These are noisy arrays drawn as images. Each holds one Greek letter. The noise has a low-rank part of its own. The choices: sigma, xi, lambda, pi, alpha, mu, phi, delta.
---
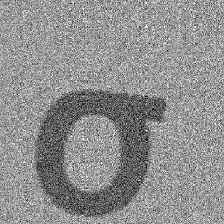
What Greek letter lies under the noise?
sigma
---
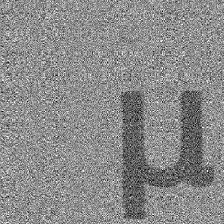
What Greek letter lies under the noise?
mu
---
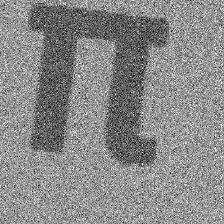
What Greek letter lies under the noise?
pi
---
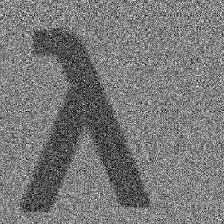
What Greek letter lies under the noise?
lambda
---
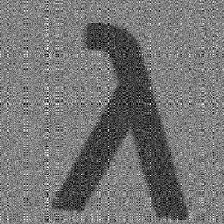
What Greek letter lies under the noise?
lambda
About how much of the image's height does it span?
nearly all
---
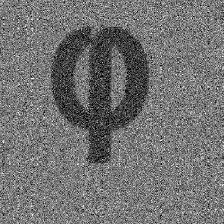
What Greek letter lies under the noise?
phi
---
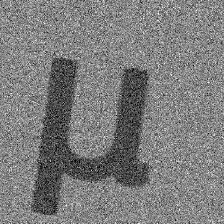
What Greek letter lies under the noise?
mu
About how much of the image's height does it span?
two thirds
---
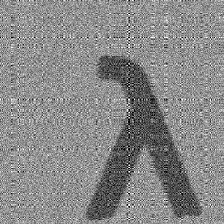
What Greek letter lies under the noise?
lambda
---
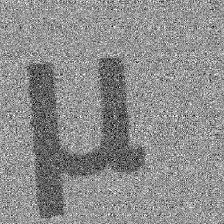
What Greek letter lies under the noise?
mu
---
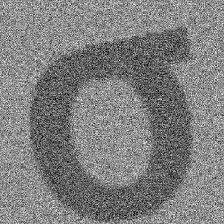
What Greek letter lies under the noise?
sigma
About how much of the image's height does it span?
nearly all
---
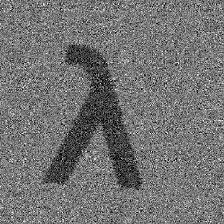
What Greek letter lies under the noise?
lambda
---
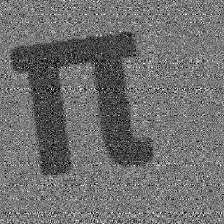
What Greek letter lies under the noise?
pi
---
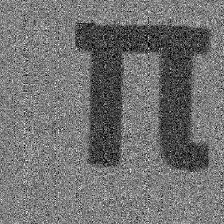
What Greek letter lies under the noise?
pi
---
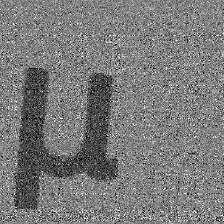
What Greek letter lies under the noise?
mu
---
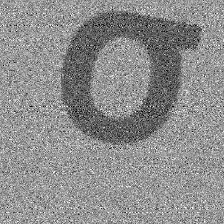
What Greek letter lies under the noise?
sigma
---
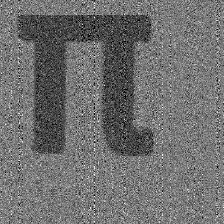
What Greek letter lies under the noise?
pi
